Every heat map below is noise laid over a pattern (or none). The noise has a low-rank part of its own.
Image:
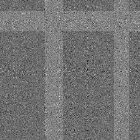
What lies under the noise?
bands of rows crossing bands of columns
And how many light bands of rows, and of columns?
1 and 2
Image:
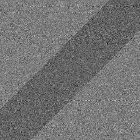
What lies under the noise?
a diagonal band
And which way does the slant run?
bottom left to top right
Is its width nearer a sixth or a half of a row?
a half
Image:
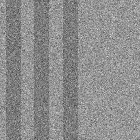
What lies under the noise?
bands of columns
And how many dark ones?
3
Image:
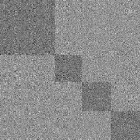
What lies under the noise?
blocks along the diagonal
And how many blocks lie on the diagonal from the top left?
4
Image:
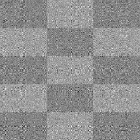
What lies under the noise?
a checkerboard
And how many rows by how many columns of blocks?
5 by 3
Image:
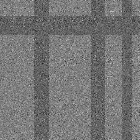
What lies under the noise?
bands of rows crossing bands of columns
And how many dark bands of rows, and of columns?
1 and 3
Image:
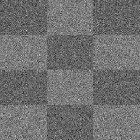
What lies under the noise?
a checkerboard
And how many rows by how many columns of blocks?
4 by 3
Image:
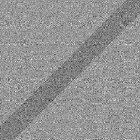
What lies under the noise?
a diagonal band
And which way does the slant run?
bottom left to top right
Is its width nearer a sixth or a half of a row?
a sixth
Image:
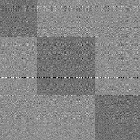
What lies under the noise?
blocks along the diagonal
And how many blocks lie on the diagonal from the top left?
3
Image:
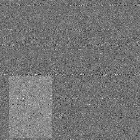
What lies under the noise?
one block
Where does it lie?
bottom left
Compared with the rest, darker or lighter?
lighter
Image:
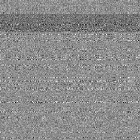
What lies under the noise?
one band of rows
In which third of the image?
top
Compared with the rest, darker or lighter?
darker
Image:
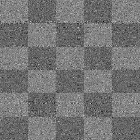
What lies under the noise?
a checkerboard
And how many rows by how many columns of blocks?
6 by 5
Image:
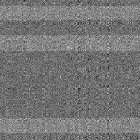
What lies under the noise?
bands of rows
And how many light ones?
3
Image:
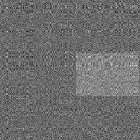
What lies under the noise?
one block
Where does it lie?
middle right
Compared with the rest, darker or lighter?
lighter
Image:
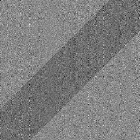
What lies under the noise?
a diagonal band
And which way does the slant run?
bottom left to top right
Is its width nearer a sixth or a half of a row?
a half
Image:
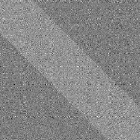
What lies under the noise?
a diagonal band
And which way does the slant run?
top left to bottom right
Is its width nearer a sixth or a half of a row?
a half
